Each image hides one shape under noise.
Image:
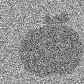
apple
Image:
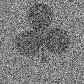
club
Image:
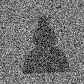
chess pawn
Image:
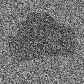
cloud
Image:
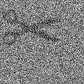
pair of scissors
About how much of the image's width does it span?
two thirds
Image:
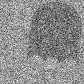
ghost
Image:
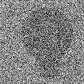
light bulb
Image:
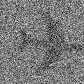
airplane
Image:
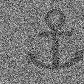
anchor
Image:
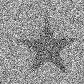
star
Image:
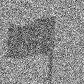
flag
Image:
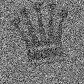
chess queen
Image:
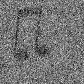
pair of musical notes
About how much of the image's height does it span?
two thirds
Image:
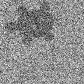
turtle
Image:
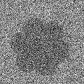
flower
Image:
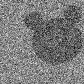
bear's head
